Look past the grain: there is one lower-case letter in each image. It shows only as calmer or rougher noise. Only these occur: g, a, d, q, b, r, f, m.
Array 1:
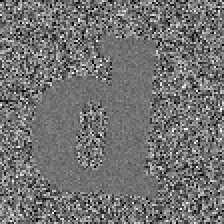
d
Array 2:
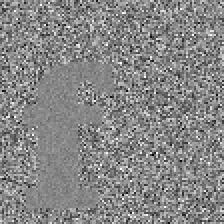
f
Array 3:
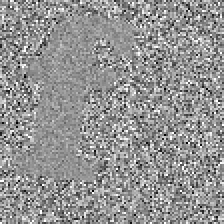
f
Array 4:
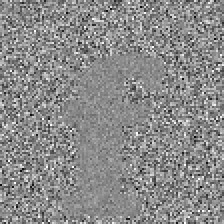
f
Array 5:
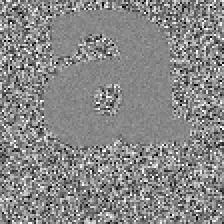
a
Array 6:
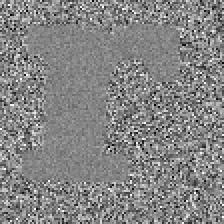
r
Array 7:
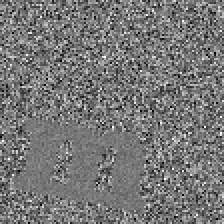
m
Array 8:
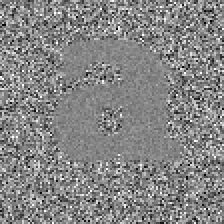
a
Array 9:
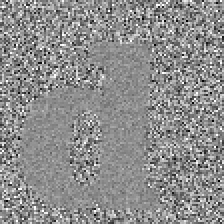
d
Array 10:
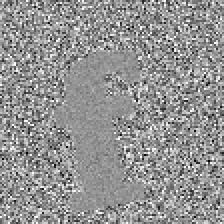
f
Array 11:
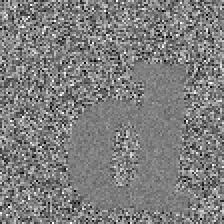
d
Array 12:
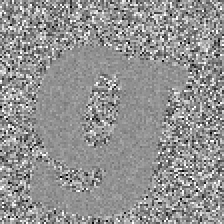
g
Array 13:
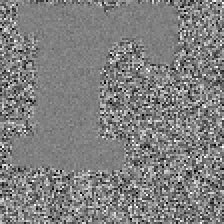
r
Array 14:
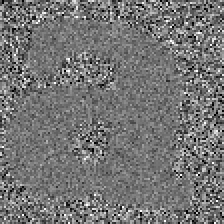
a
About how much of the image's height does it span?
nearly all
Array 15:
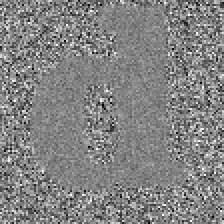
d
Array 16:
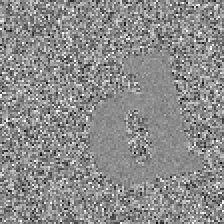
d
